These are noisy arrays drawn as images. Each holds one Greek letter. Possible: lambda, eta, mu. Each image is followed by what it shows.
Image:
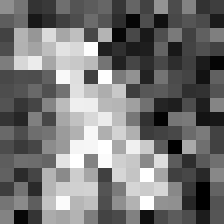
lambda
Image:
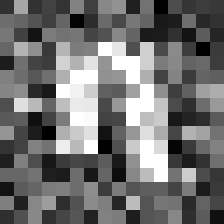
eta
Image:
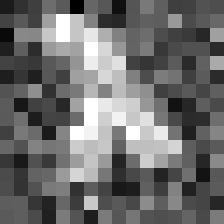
lambda
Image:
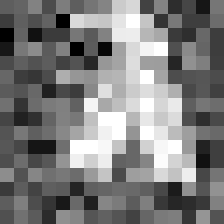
lambda
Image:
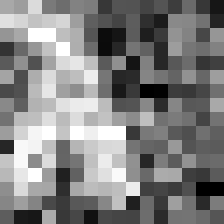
lambda
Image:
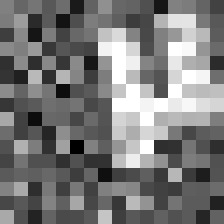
mu
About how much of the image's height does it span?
two thirds
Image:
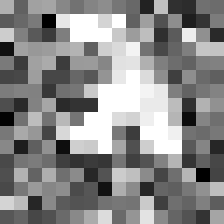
lambda
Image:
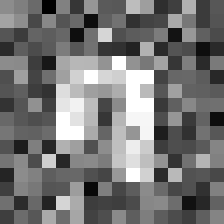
eta
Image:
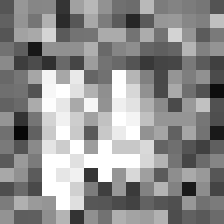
mu
